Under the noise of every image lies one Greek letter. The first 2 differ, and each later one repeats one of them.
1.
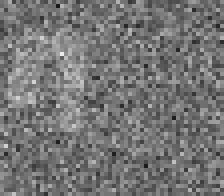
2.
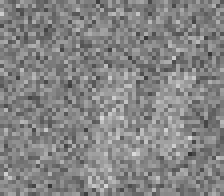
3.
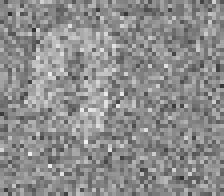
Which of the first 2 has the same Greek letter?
1
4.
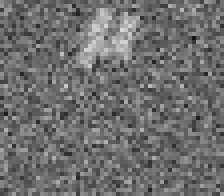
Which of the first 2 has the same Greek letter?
2
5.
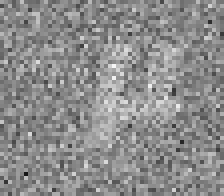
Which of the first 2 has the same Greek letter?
2
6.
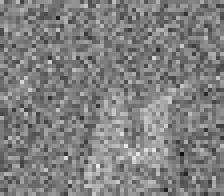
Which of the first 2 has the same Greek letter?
2
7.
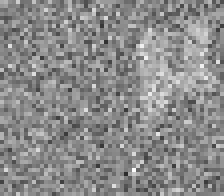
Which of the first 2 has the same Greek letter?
2
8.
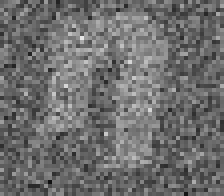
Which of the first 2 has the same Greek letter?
1
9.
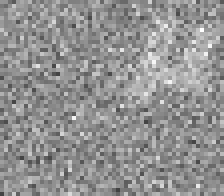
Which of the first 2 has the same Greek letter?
2
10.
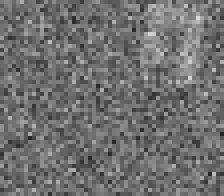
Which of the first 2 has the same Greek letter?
1
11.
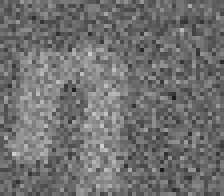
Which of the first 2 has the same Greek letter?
1
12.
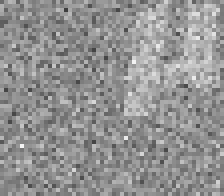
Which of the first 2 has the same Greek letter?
2
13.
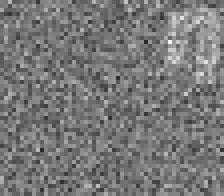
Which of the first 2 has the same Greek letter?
1
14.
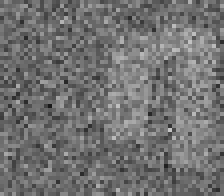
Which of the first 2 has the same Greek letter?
1
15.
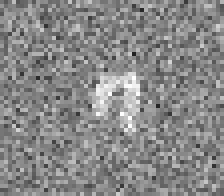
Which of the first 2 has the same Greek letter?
1
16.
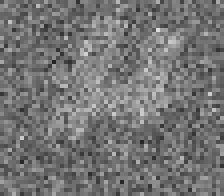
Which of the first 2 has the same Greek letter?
2
